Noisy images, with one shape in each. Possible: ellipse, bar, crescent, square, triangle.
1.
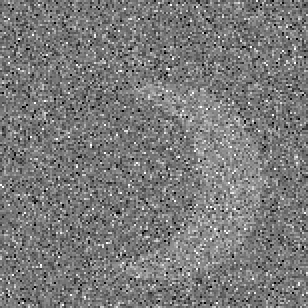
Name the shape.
crescent
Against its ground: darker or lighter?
lighter
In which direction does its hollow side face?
left
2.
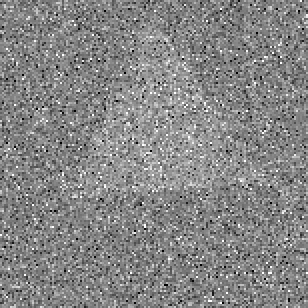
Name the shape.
triangle
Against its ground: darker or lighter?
lighter
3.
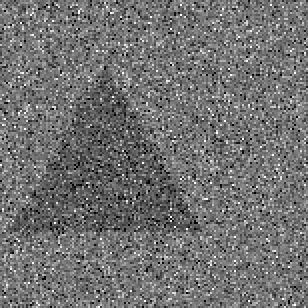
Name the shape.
triangle
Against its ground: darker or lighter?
darker
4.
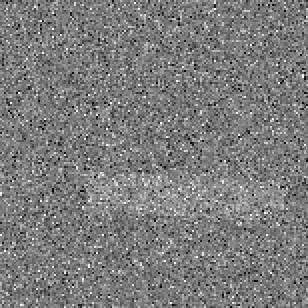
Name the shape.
bar
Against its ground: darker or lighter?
lighter
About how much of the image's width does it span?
two thirds
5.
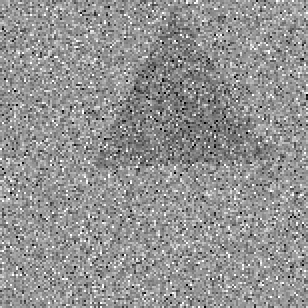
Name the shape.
triangle
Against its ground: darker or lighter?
darker
